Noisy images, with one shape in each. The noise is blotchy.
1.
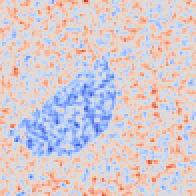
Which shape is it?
half disc
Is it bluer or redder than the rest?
bluer
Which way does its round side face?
down and right
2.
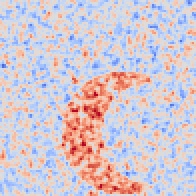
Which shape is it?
crescent
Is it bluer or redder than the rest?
redder
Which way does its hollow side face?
right
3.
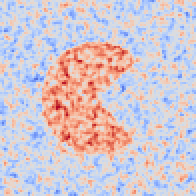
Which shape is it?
disc with a wedge cut out
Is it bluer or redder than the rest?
redder
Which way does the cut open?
right
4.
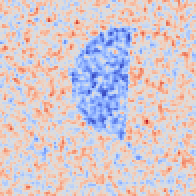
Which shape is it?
half disc
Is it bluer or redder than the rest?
bluer
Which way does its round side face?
left
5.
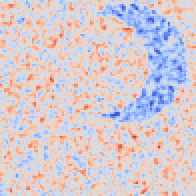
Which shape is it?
crescent
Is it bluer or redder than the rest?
bluer
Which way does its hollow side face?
left
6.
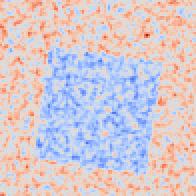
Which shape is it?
square
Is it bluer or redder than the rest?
bluer
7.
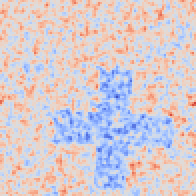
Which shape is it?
cross
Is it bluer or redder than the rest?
bluer
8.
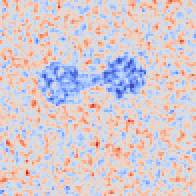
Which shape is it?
dumbbell
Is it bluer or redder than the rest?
bluer
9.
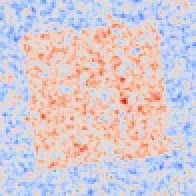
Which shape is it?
square
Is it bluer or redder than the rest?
redder
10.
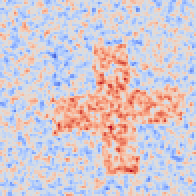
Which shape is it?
cross
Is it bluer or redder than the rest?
redder
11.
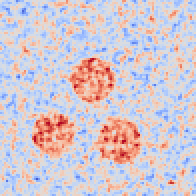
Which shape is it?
three dots
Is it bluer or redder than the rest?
redder
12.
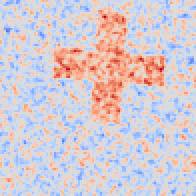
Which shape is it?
cross
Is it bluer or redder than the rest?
redder
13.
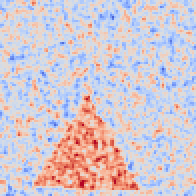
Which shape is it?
triangle
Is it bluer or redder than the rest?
redder
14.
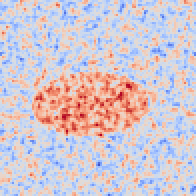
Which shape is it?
ellipse
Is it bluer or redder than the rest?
redder
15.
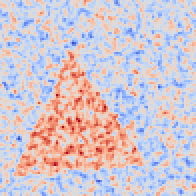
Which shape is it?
triangle
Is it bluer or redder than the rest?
redder
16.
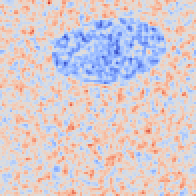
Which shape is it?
ellipse
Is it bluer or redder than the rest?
bluer
